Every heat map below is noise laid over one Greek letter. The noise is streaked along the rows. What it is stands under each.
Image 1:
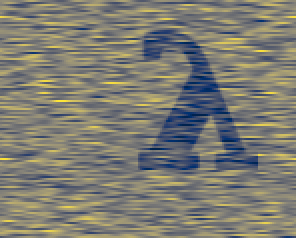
dark lambda
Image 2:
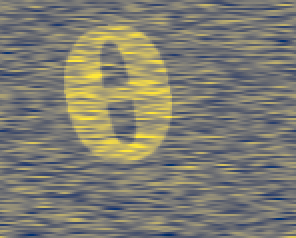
light theta
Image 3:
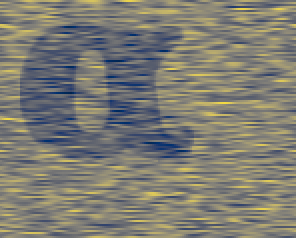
dark alpha
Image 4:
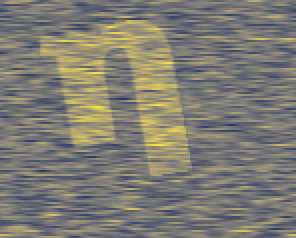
light eta
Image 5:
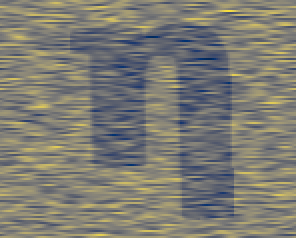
dark eta
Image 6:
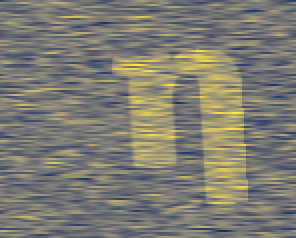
light eta
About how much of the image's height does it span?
two thirds
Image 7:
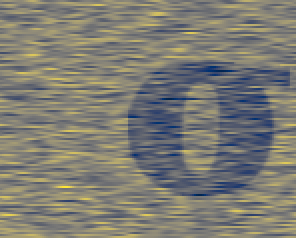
dark sigma
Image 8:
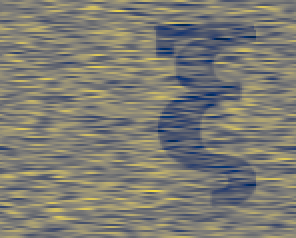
dark xi
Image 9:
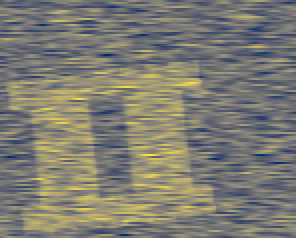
light pi
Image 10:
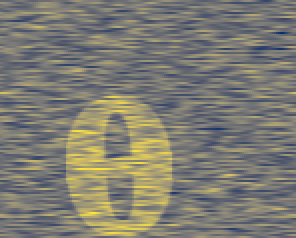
light theta
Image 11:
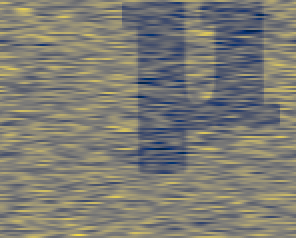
dark mu
